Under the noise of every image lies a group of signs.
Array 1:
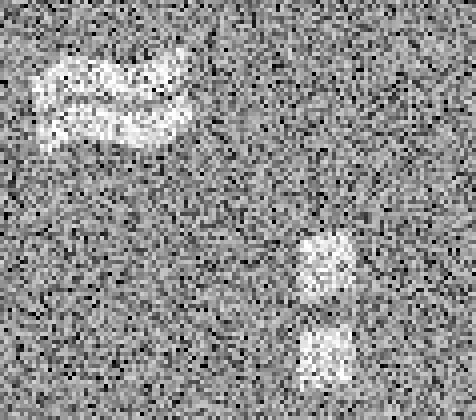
top left: light approximately sign; bottom right: light colon
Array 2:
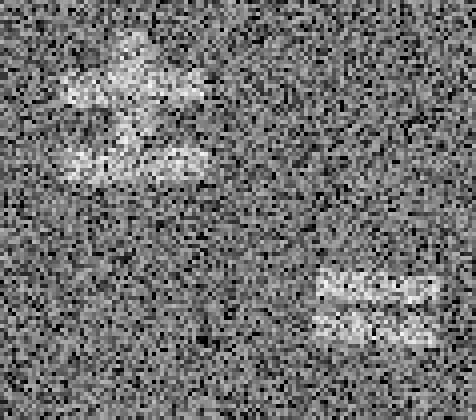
top left: light plus-minus sign; bottom right: light equals sign
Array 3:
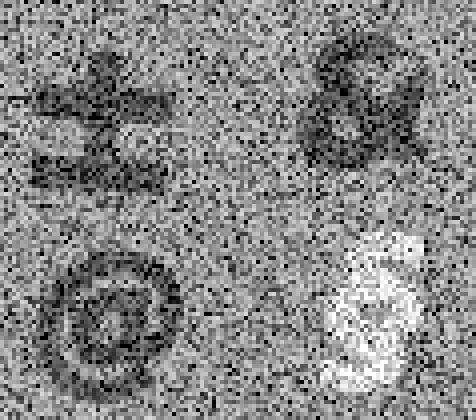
top left: dark plus-minus sign; top right: dark ampersand; bottom left: dark at sign; bottom right: light section sign
